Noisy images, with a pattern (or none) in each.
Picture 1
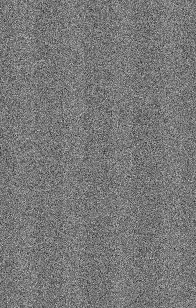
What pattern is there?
vertical stripes
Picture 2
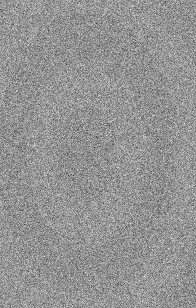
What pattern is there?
rings round one point
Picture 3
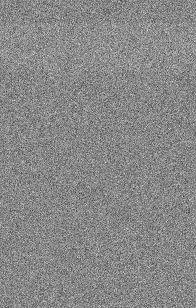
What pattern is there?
one horizontal stripe
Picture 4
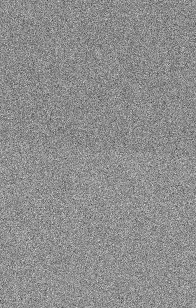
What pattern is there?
a sharp edge
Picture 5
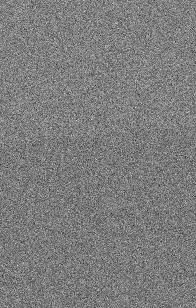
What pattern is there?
a sharp edge
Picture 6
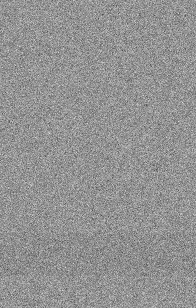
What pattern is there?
one horizontal stripe
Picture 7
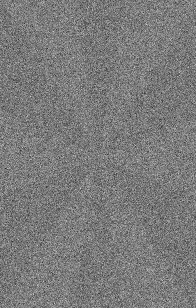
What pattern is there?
spokes from one point
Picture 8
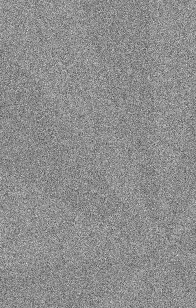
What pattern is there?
spokes from one point
